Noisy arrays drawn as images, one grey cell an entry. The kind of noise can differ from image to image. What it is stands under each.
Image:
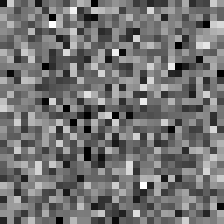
independent entries
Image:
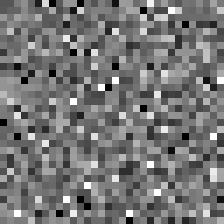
heavy tails
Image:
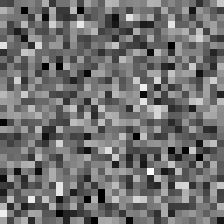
independent entries
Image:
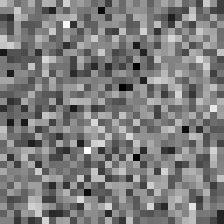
independent entries
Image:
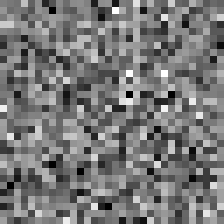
independent entries
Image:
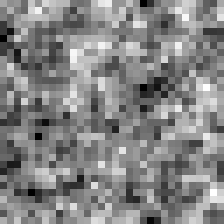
blotchy
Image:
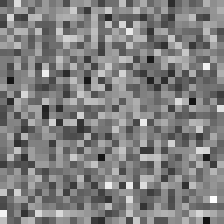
independent entries
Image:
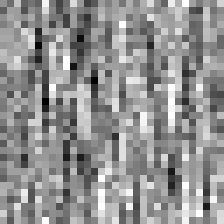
streaked along the columns
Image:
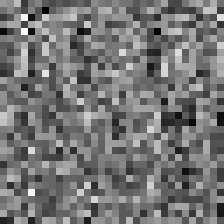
low rank plus noise
